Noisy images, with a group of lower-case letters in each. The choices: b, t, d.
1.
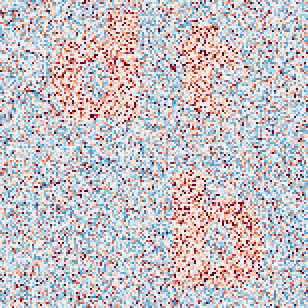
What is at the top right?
t
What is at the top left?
d
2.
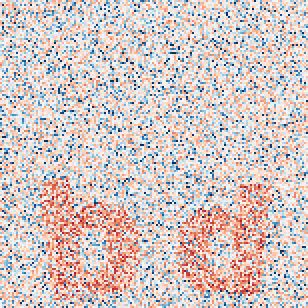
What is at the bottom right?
d
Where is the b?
bottom left
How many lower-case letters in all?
2
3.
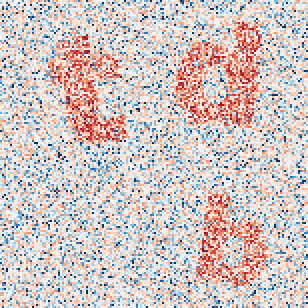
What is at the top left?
t
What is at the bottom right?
b
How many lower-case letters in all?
3
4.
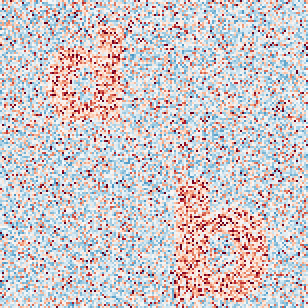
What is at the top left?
d
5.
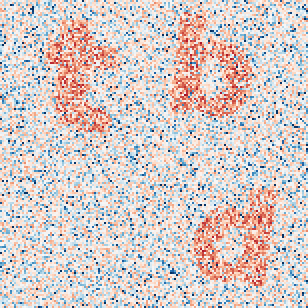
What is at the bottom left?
nothing
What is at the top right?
b
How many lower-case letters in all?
3
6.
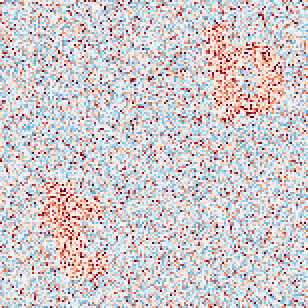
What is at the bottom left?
t
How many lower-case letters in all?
2
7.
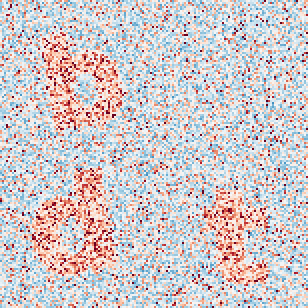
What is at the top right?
nothing
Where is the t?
bottom right
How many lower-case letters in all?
3
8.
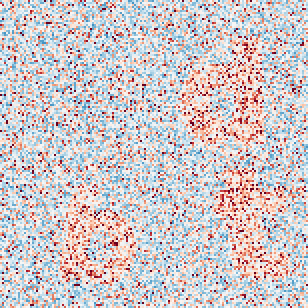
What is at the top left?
nothing
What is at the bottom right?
t
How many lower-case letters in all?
3
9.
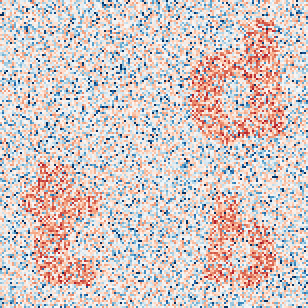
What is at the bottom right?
b
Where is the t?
bottom left
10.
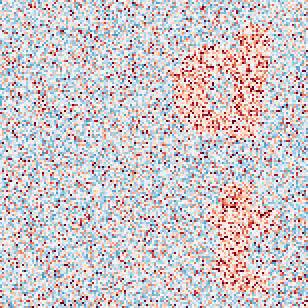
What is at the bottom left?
nothing
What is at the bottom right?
t
